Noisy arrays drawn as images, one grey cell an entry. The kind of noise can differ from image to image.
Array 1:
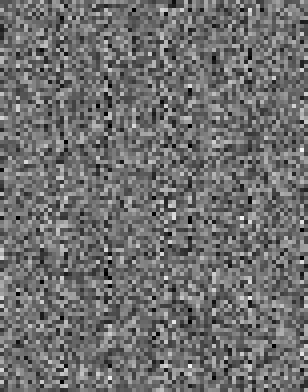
columns of uneven size
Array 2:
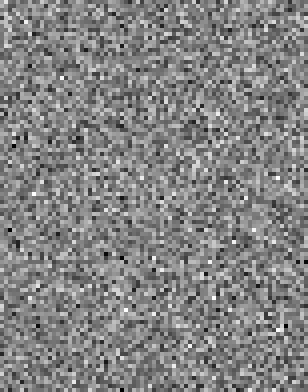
independent entries
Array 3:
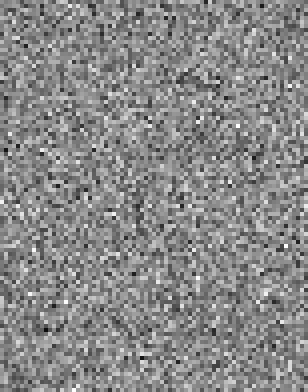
independent entries
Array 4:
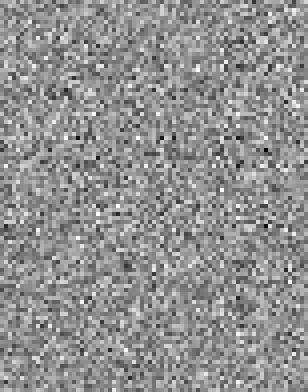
low rank plus noise
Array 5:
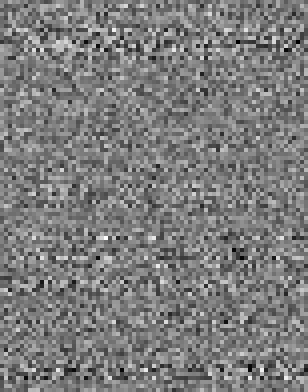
rows of uneven size
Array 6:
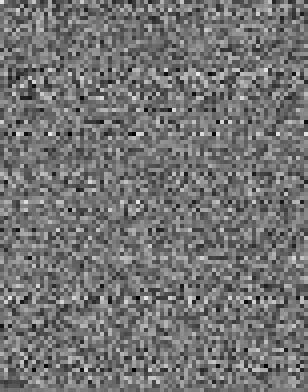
rows of uneven size
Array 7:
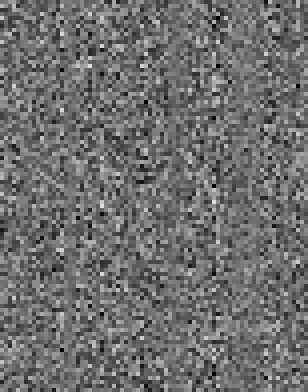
columns of uneven size
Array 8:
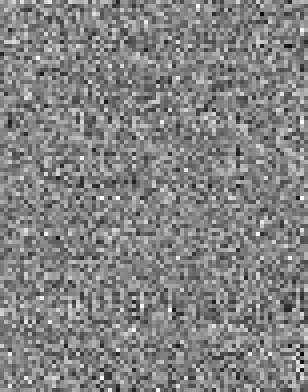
low rank plus noise
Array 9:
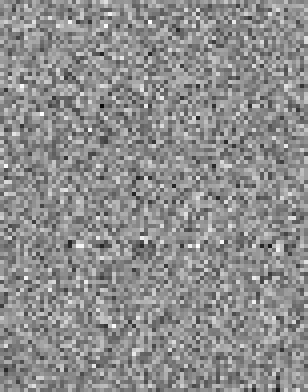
low rank plus noise
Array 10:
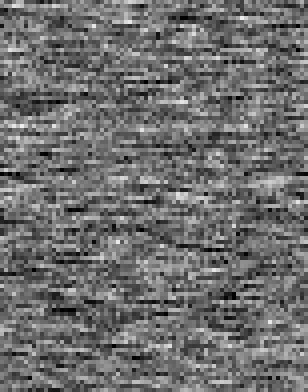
streaked along the rows
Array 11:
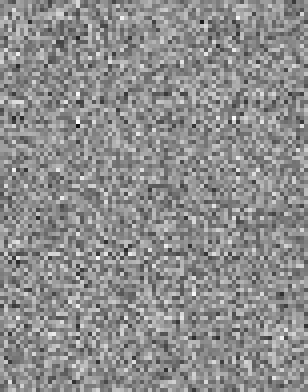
low rank plus noise
